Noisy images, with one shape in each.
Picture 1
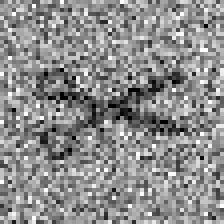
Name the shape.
pair of scissors
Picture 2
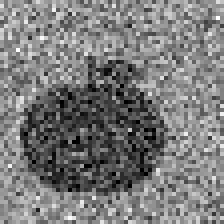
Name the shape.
apple
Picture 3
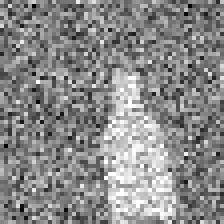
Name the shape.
bottle
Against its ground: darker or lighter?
lighter
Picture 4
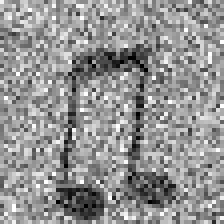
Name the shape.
pair of musical notes
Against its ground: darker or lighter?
darker
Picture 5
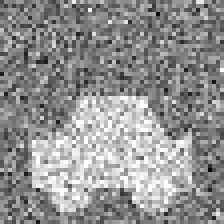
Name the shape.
car
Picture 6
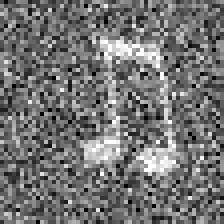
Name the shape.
pair of musical notes
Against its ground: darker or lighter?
lighter
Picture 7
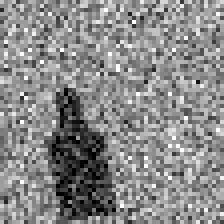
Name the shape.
bottle
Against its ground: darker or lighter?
darker
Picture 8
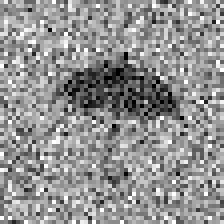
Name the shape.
umbrella
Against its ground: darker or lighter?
darker
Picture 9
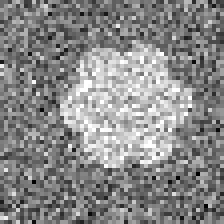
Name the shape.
flower
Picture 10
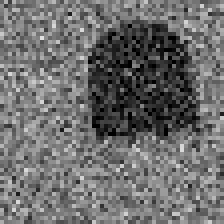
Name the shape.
ghost
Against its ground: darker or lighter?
darker
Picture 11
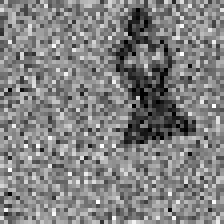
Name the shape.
chess bishop
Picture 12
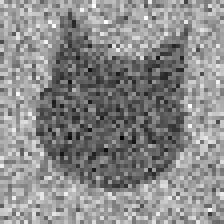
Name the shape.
cat's head
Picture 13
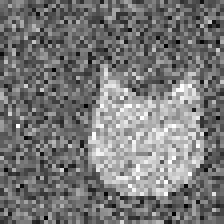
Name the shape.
cat's head
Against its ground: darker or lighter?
lighter
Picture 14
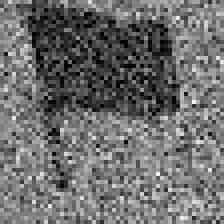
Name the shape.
flag
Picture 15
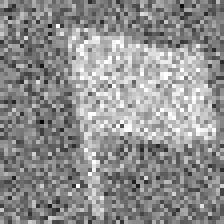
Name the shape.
flag
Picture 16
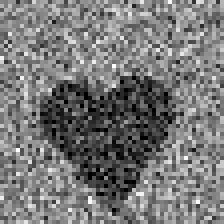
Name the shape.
heart
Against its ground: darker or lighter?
darker
